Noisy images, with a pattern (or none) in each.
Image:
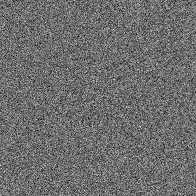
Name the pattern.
only noise
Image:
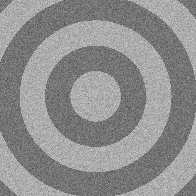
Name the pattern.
rings round one point
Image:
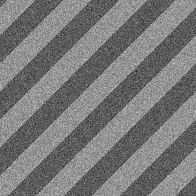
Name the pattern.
diagonal stripes
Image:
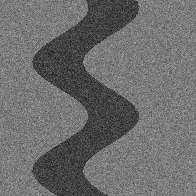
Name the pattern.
a wavy band
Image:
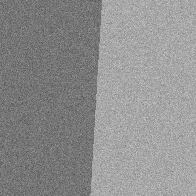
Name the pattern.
a sharp edge
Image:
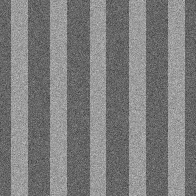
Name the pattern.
vertical stripes
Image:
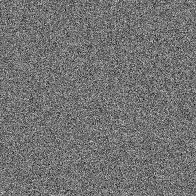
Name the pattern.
only noise
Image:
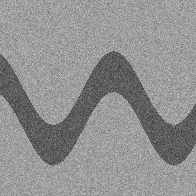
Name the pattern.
a wavy band
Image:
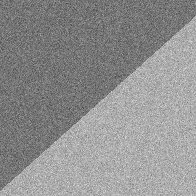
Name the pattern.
a sharp edge
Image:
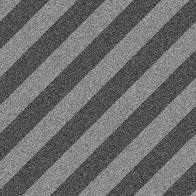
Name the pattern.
diagonal stripes
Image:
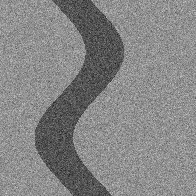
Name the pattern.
a wavy band
